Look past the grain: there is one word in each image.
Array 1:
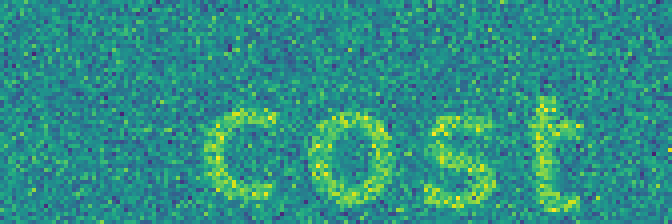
cost
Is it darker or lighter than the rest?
lighter
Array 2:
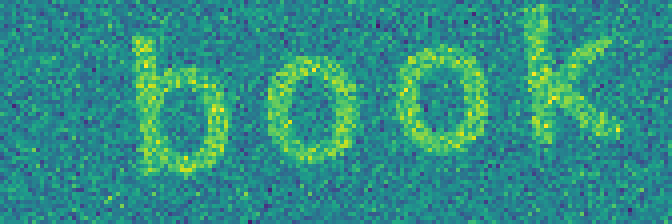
book
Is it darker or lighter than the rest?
lighter
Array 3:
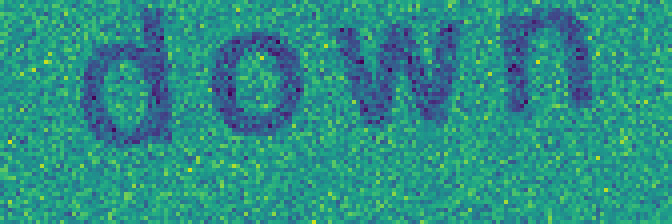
down
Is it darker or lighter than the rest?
darker
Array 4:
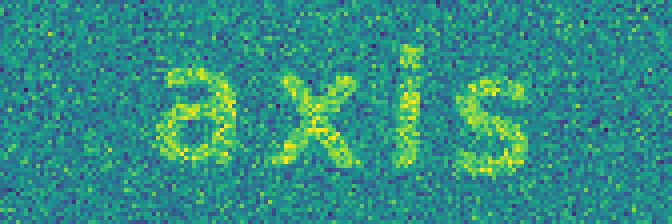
axis
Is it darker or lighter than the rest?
lighter
